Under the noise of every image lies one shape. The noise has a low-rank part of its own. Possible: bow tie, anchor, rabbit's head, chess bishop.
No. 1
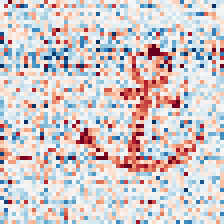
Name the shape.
anchor
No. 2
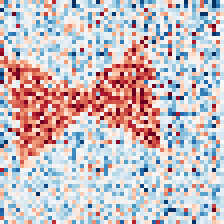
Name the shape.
bow tie
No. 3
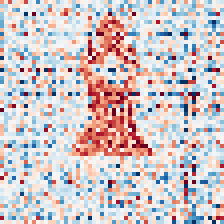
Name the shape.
chess bishop
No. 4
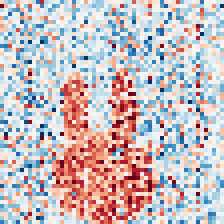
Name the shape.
rabbit's head
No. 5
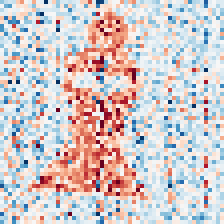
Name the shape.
chess bishop
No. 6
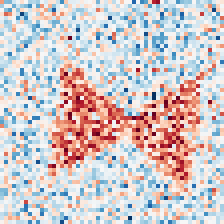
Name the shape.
bow tie
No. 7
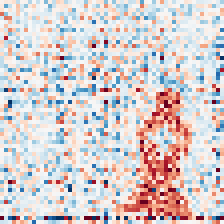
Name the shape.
chess bishop
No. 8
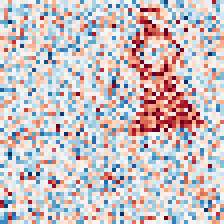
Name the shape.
chess bishop
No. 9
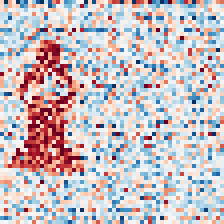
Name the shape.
chess bishop
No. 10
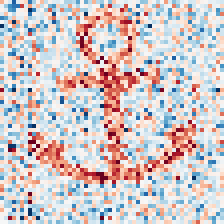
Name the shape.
anchor
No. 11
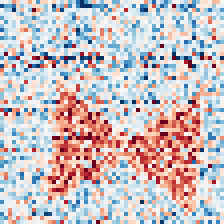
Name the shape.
bow tie
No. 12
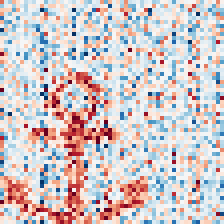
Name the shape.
anchor
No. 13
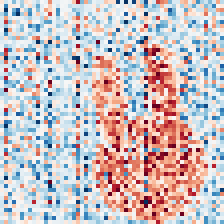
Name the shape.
rabbit's head
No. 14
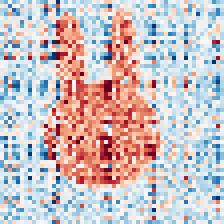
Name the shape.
rabbit's head
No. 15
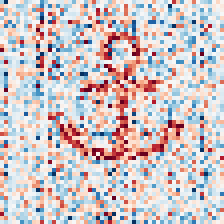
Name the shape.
anchor
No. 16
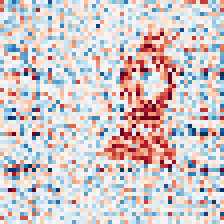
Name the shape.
chess bishop
